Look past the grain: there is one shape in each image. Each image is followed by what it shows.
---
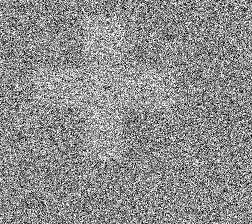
cross
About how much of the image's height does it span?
two thirds
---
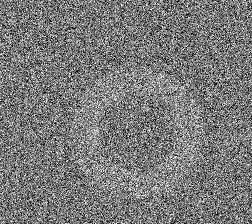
ring
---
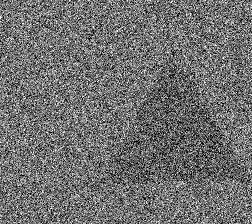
triangle
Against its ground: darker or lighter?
darker
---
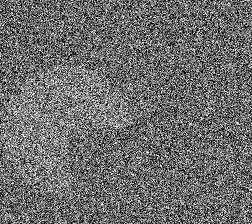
disc with a wedge cut out
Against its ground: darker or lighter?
lighter
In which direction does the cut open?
down and right
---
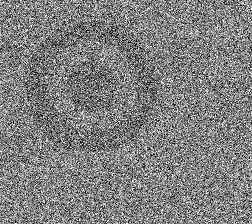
bullseye
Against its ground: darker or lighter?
darker
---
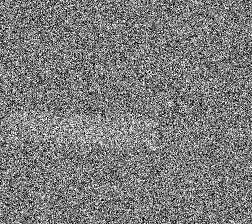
bar
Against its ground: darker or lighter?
lighter
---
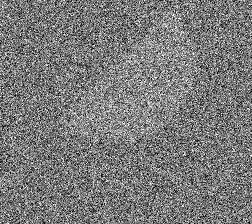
half disc
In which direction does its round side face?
down and right
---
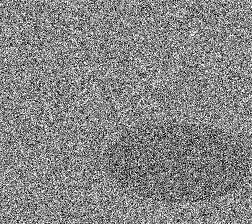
ellipse
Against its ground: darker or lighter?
darker
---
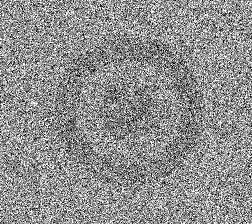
bullseye
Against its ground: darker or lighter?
darker
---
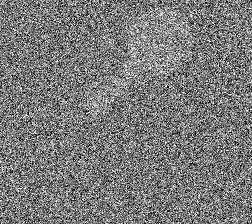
lollipop
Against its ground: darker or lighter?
lighter
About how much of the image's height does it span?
half
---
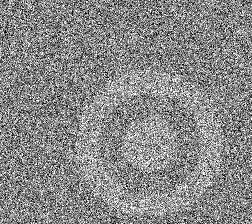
bullseye
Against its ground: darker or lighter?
lighter
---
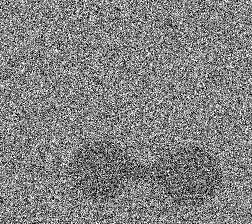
dumbbell
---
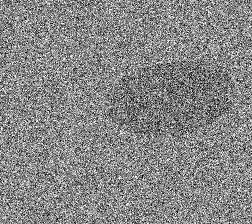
ellipse
